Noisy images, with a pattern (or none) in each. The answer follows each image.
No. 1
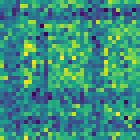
bands of rows crossing bands of columns
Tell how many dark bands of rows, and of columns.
3 and 3
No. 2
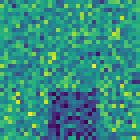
one block
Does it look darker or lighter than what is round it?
darker
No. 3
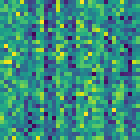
bands of columns
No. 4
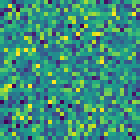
only noise
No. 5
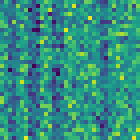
bands of columns
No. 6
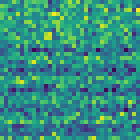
bands of rows
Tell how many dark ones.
5
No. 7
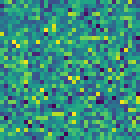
only noise
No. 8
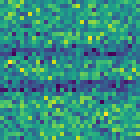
bands of rows
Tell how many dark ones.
2
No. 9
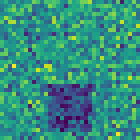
one block
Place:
bottom middle
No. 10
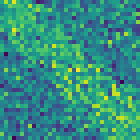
a diagonal band
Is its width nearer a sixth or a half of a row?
a half
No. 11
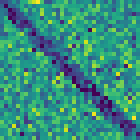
a diagonal band
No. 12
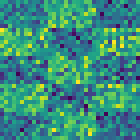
a checkerboard
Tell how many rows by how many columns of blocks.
5 by 3
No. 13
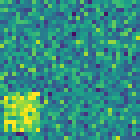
one block
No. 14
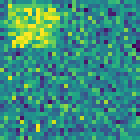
one block
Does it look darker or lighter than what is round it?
lighter
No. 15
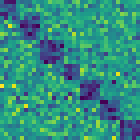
blocks along the diagonal
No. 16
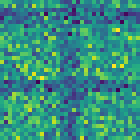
bands of rows crossing bands of columns
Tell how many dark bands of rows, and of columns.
2 and 1
